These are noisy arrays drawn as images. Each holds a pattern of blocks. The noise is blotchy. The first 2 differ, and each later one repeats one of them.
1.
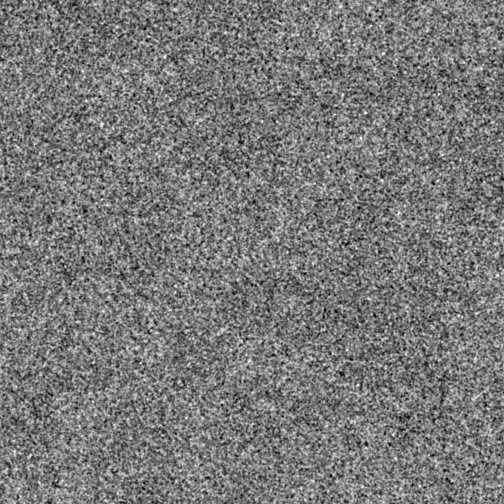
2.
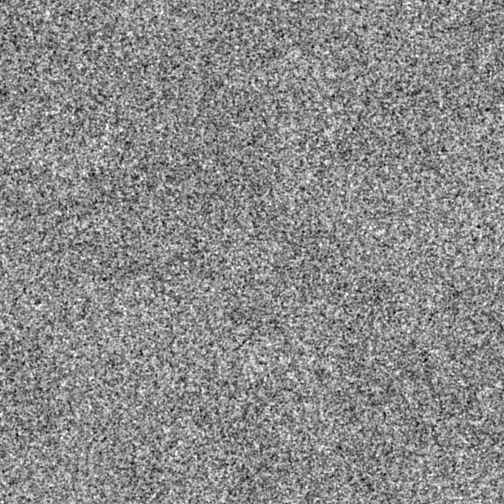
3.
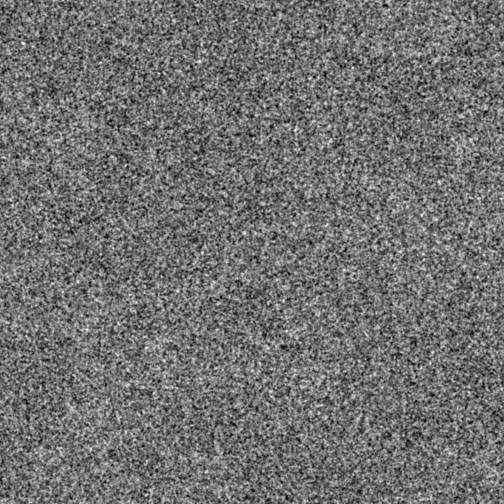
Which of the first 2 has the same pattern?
2
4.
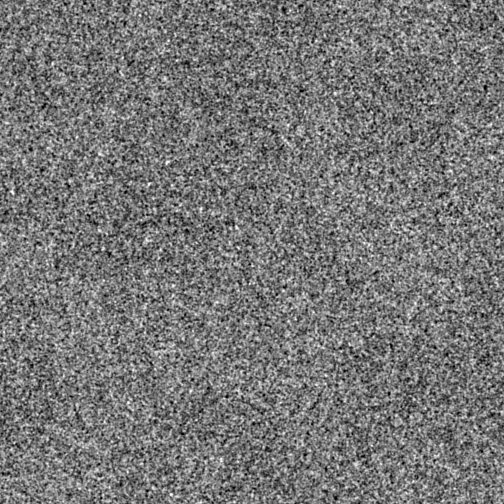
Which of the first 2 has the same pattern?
2
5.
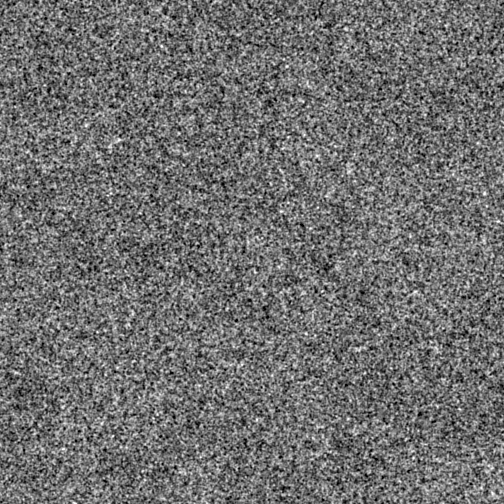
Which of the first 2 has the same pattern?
2
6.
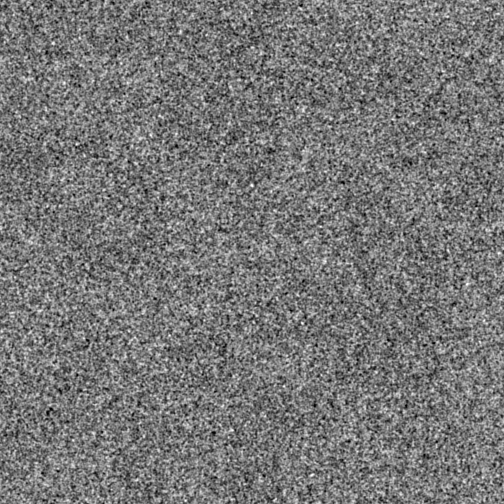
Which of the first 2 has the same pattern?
1
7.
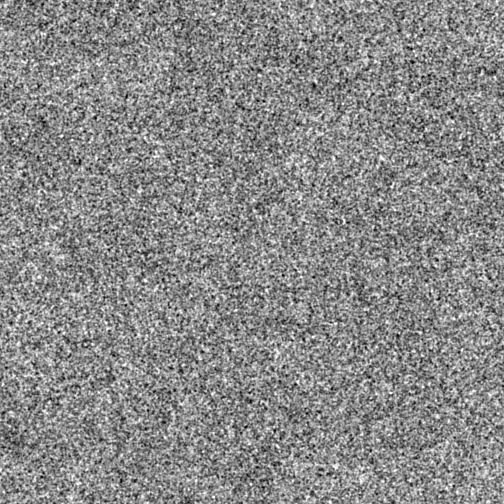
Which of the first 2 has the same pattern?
1
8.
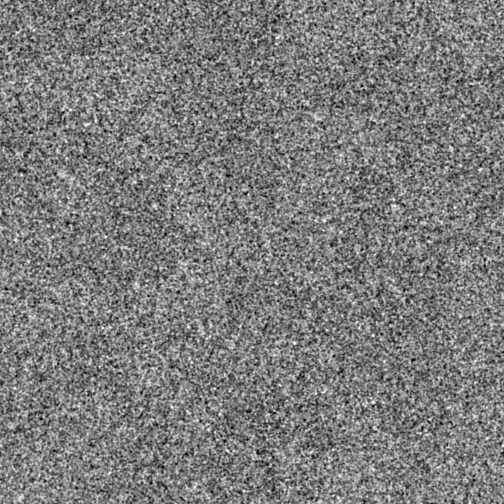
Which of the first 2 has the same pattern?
1
